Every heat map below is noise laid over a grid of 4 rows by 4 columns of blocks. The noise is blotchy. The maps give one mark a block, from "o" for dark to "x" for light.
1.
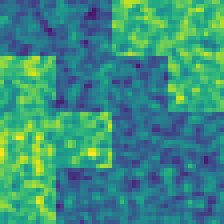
o o x x
x o o x
x x o o
x o o o
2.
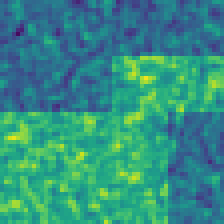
o o o o
o o x x
x x x o
x x x o
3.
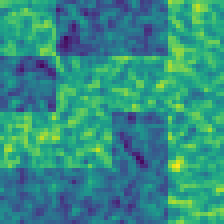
x o o x
o x x x
x x o x
o o o x
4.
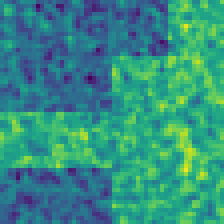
o o o x
o o x x
x x x x
o o x x
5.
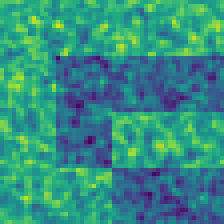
x x x x
x o o o
x o x x
x x o o
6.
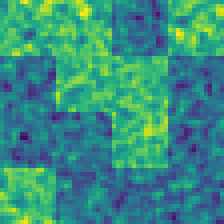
x x o x
o x x o
o o x o
x o o o
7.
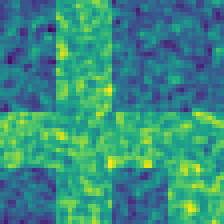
o x o o
o x o o
x x x x
o x o x
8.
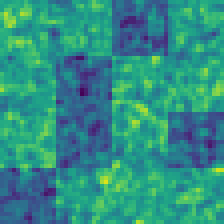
x x o x
x o x x
x o x o
o x x x
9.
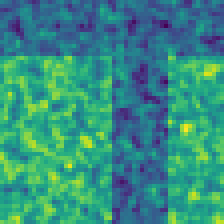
o o o o
x x o x
x x o x
x x o x
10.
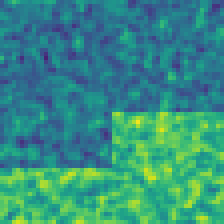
o o o o
o o o o
o o x x
x x x x
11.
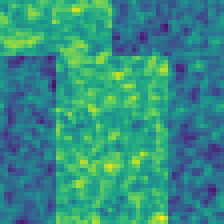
x x o o
o x x o
o x x o
o x x o
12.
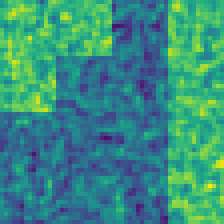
x x o x
x o o x
o o o x
o o o x
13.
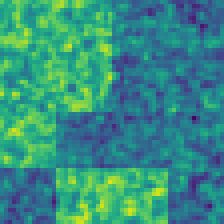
x x o o
x x o o
x o o o
o x x o
